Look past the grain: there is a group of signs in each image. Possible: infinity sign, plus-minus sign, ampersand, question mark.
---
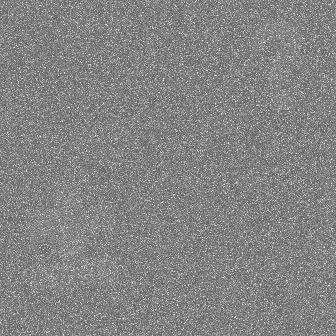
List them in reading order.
top right: light question mark; bottom left: light plus-minus sign
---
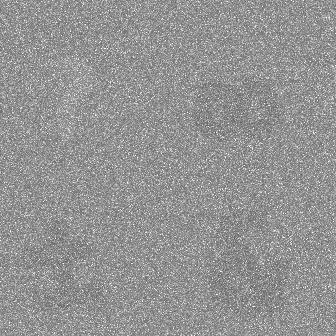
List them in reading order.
top left: light question mark; top right: dark infinity sign; bottom left: dark plus-minus sign; bottom right: dark ampersand
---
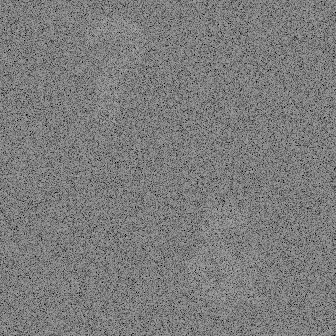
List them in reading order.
top left: light question mark; bottom right: light ampersand
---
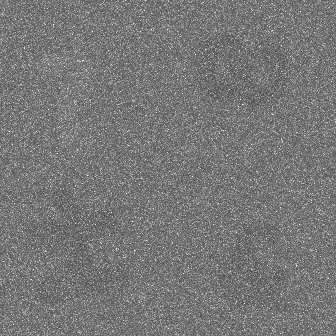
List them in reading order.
top left: light question mark; top right: dark infinity sign; bottom left: dark plus-minus sign; bottom right: dark ampersand
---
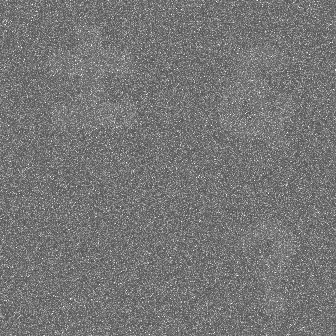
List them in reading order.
top left: light plus-minus sign; top right: light ampersand; bottom right: light question mark
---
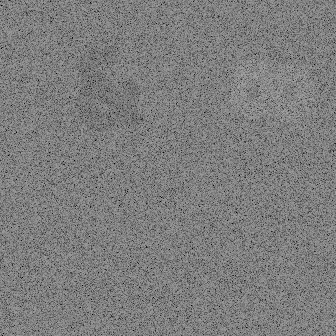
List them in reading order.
top left: dark ampersand; top right: light infinity sign
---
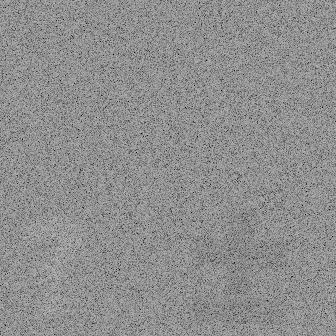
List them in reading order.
bottom left: light question mark; bottom right: dark plus-minus sign
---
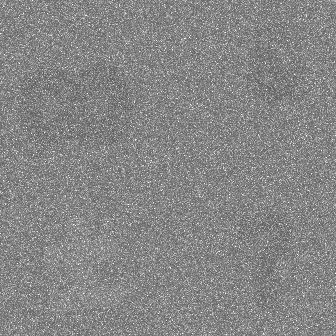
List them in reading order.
top left: dark infinity sign; top right: dark ampersand; bottom left: light plus-minus sign; bottom right: dark question mark
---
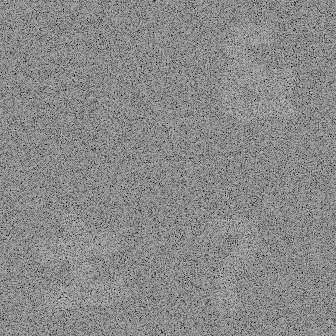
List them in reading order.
top right: light ampersand; bottom left: light plus-minus sign; bottom right: light question mark
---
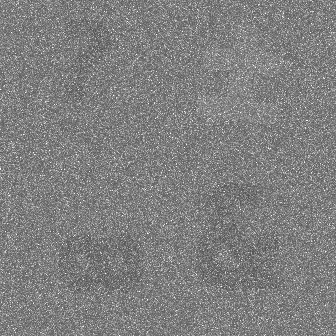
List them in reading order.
top left: dark question mark; top right: light plus-minus sign; bottom left: dark infinity sign; bottom right: dark ampersand
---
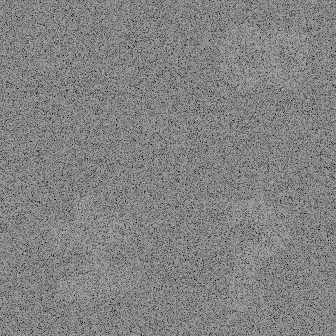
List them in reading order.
top right: light infinity sign; bottom left: light plus-minus sign; bottom right: light question mark
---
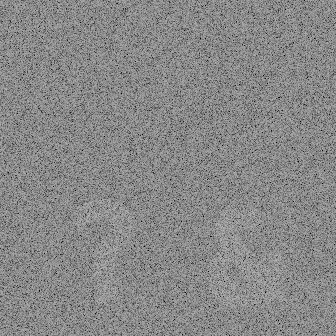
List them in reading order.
bottom left: light question mark; bottom right: light ampersand
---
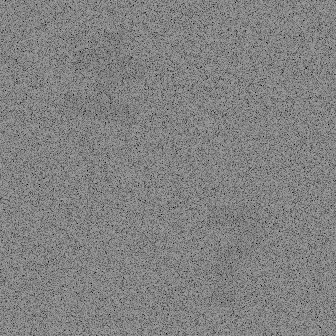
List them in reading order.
top left: dark plus-minus sign; bottom right: dark question mark
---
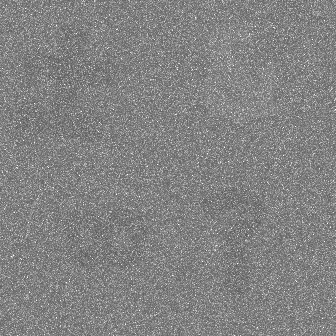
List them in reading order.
top left: dark plus-minus sign; top right: light ampersand; bottom left: dark infinity sign; bottom right: dark question mark
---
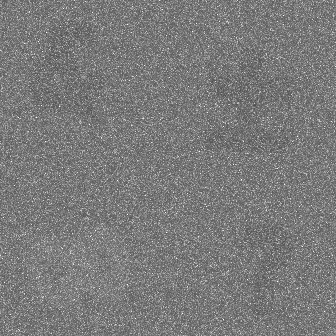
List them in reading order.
top left: dark ampersand; top right: dark plus-minus sign; bottom left: light infinity sign; bottom right: dark question mark
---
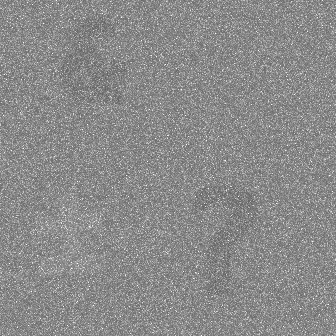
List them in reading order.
top left: dark ampersand; bottom left: light plus-minus sign; bottom right: dark question mark
